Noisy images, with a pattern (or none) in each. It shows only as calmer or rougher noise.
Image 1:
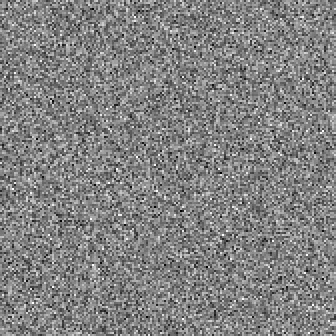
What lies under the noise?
only noise
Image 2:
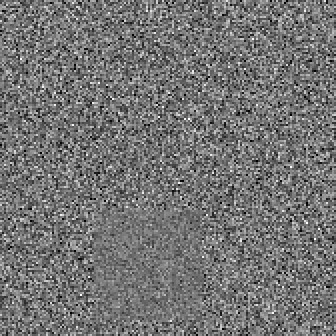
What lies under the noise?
one block
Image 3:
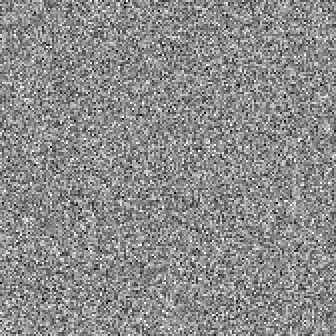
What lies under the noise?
only noise
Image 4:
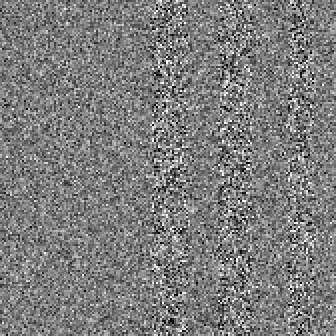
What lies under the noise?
bands of columns
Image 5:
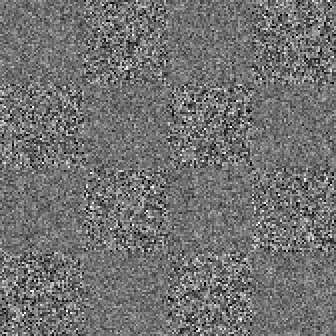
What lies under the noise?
a checkerboard
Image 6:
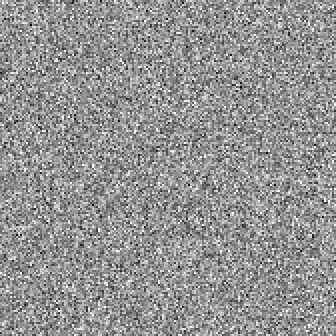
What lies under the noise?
only noise
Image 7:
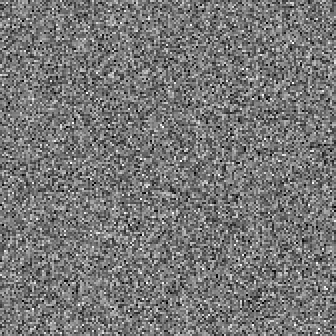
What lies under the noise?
only noise
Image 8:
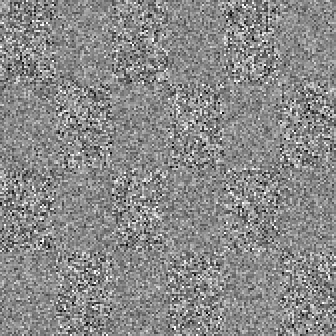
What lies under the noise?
a checkerboard
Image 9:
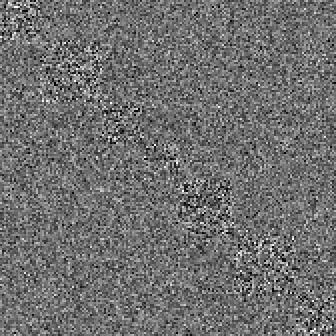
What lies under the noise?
blocks along the diagonal
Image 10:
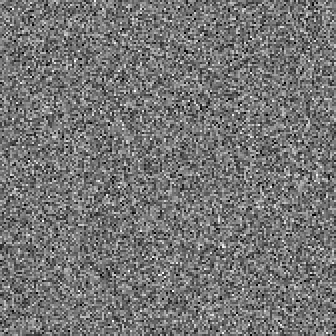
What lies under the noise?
only noise
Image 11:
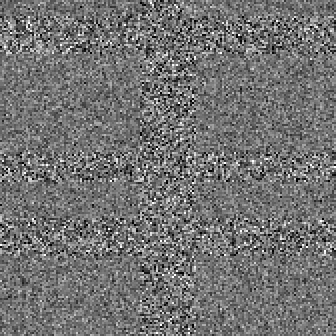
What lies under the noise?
bands of rows crossing bands of columns
